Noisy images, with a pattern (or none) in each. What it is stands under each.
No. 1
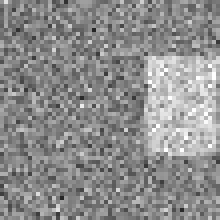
one block
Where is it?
middle right
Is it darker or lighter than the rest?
lighter
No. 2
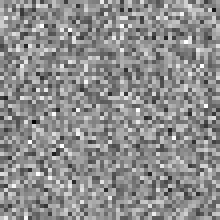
only noise
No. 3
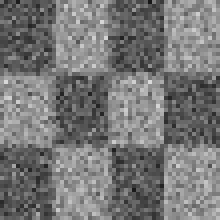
a checkerboard
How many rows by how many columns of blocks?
3 by 4
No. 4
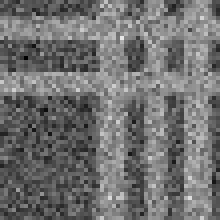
bands of rows crossing bands of columns
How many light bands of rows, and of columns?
2 and 3
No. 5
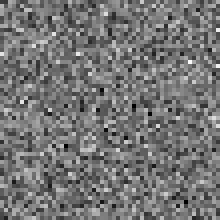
only noise
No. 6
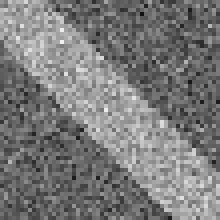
a diagonal band
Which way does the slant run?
top left to bottom right
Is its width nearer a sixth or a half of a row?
a half
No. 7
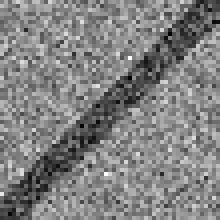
a diagonal band
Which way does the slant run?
bottom left to top right
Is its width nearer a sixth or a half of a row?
a sixth
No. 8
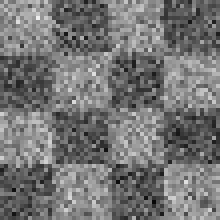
a checkerboard
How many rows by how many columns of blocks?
4 by 4
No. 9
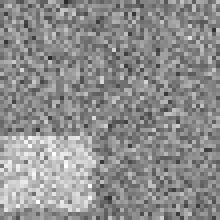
one block
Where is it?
bottom left
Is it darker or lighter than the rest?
lighter
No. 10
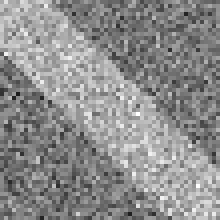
a diagonal band
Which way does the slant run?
top left to bottom right
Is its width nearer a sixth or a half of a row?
a half
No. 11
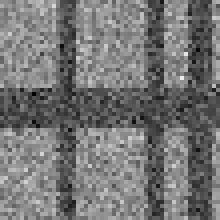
bands of rows crossing bands of columns
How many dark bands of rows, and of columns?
1 and 3
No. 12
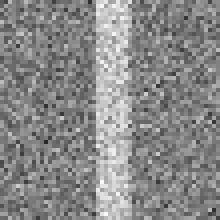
one band of columns
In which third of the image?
middle
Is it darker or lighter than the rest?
lighter
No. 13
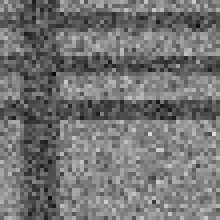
bands of rows crossing bands of columns
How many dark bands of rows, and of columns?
3 and 1
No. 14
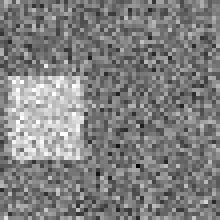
one block
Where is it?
middle left
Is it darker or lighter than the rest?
lighter
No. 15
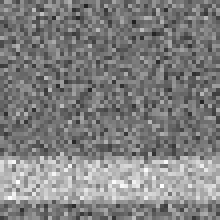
one band of rows
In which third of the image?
bottom
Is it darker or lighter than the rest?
lighter
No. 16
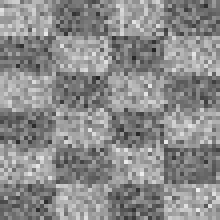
a checkerboard
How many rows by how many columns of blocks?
6 by 4
